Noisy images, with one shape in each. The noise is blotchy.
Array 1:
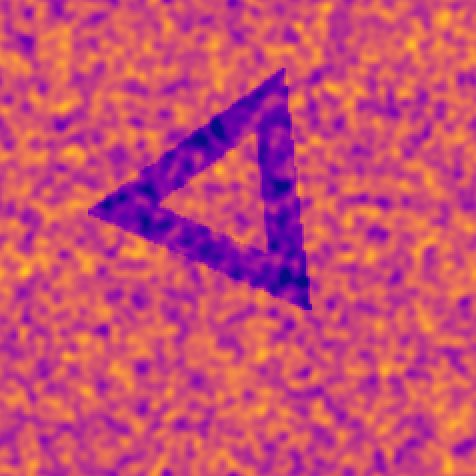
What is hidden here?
dark triangle frame
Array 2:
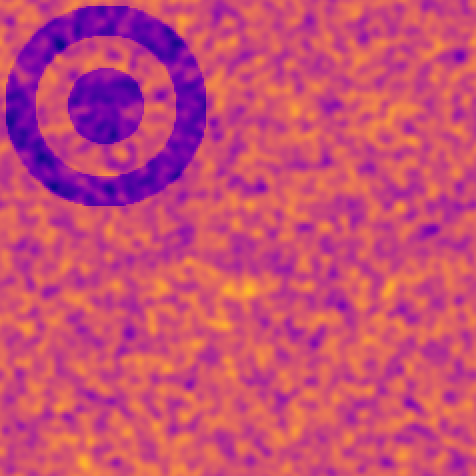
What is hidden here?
dark bullseye, top left
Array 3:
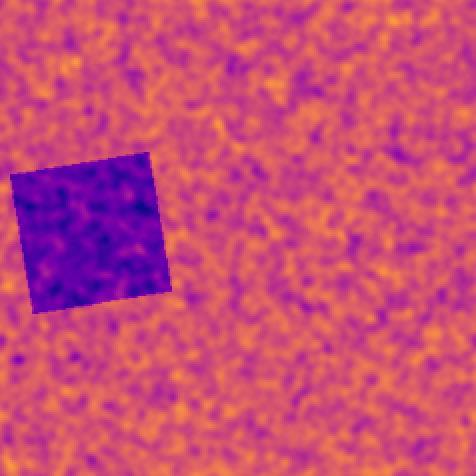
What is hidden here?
dark square, middle left
